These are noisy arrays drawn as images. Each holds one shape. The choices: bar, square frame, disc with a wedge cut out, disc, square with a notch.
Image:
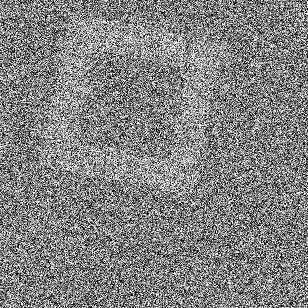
square frame
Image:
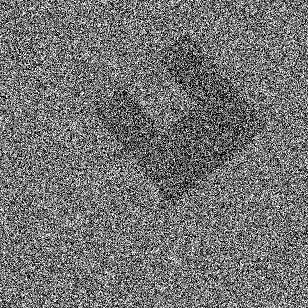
square with a notch
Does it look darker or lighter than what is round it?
darker
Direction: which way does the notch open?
up and left
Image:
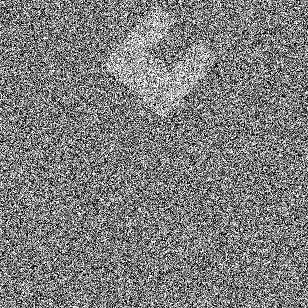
square with a notch
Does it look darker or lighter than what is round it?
lighter
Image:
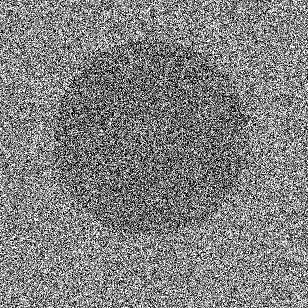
disc
